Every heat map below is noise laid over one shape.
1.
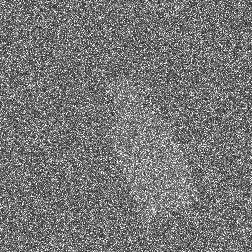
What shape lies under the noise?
bottle
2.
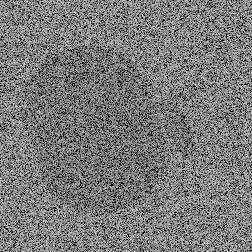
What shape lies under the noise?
apple
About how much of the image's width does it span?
two thirds
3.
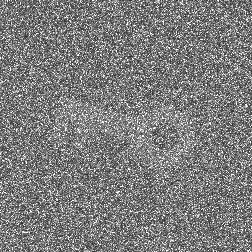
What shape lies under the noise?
key
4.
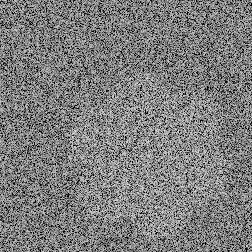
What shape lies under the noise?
flower
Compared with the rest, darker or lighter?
lighter
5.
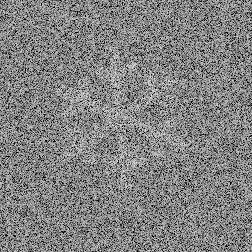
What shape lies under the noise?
snowflake
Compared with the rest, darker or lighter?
lighter
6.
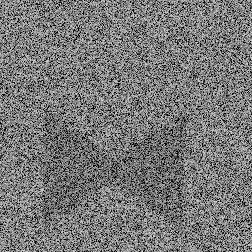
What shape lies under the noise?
bow tie
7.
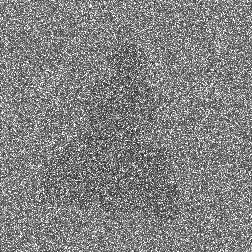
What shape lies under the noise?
chess pawn
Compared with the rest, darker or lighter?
darker
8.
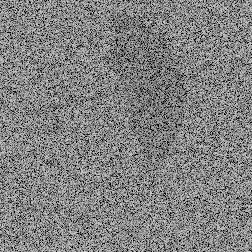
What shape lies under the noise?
umbrella
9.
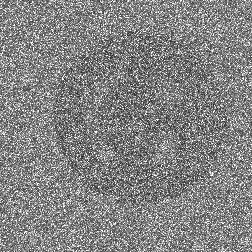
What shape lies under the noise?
smiling face
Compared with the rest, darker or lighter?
darker
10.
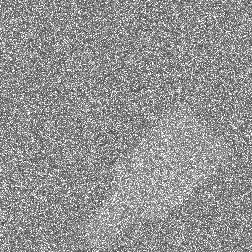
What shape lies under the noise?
bottle
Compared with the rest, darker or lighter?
lighter
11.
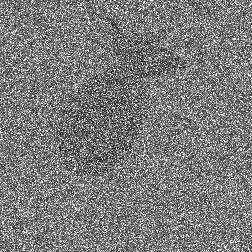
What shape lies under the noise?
fish
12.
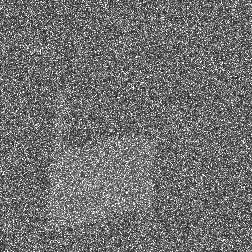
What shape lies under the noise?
flag
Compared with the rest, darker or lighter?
lighter
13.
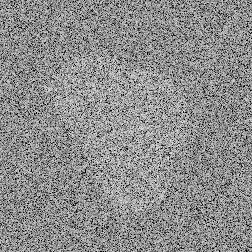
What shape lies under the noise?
cloud
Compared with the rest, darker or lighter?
lighter
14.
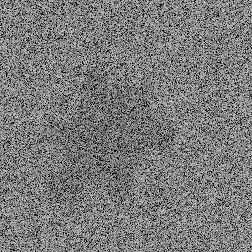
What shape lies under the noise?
turtle
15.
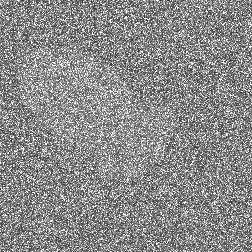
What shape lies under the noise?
footprint
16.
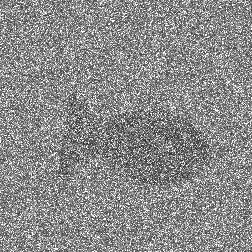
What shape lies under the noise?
fish
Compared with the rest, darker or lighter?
darker
